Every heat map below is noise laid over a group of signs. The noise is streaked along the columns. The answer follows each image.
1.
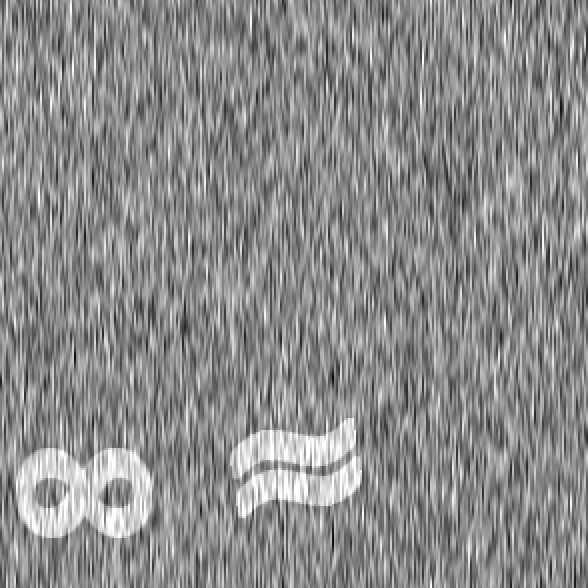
bottom left: light infinity sign; bottom middle: light approximately sign
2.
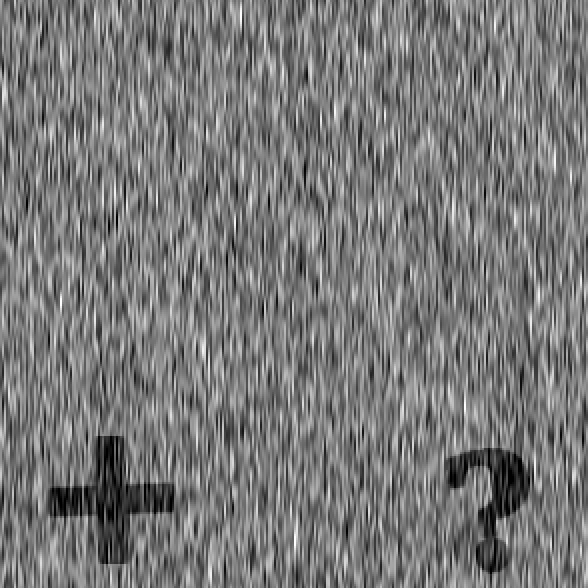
bottom left: dark plus sign; bottom right: dark question mark
